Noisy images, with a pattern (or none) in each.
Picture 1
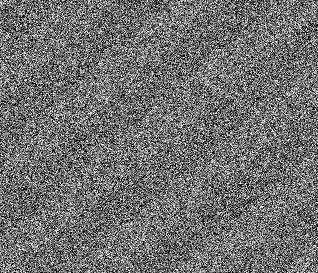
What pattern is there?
diagonal stripes
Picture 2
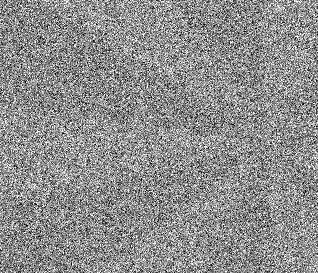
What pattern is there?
spokes from one point
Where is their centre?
middle right
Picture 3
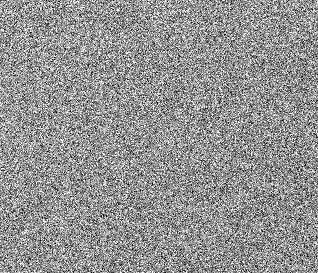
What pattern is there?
a smooth slope
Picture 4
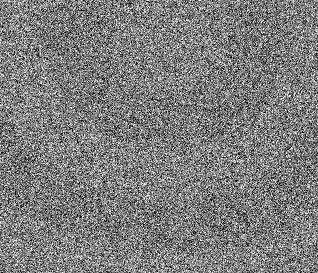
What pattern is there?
rings round one point
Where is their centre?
top middle
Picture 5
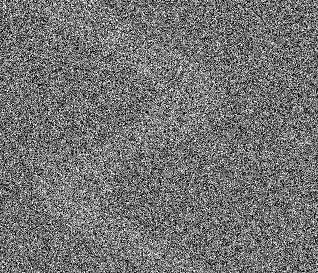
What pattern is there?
a wavy band
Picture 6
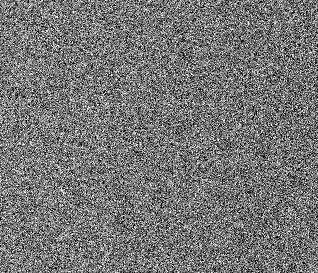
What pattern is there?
a smooth slope
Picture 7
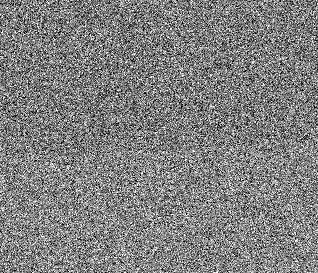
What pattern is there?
a sharp edge
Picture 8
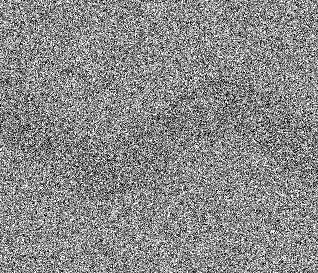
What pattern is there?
a wavy band
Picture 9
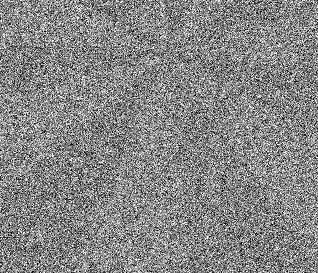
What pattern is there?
spokes from one point
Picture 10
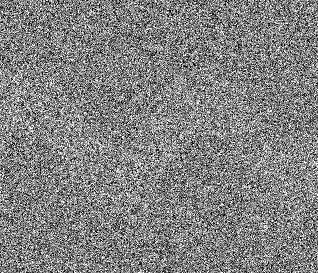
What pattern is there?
a wavy band
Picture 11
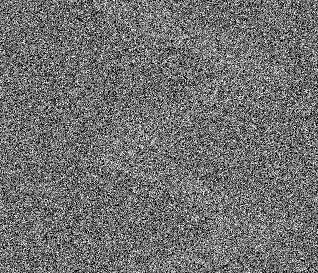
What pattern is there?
a wavy band
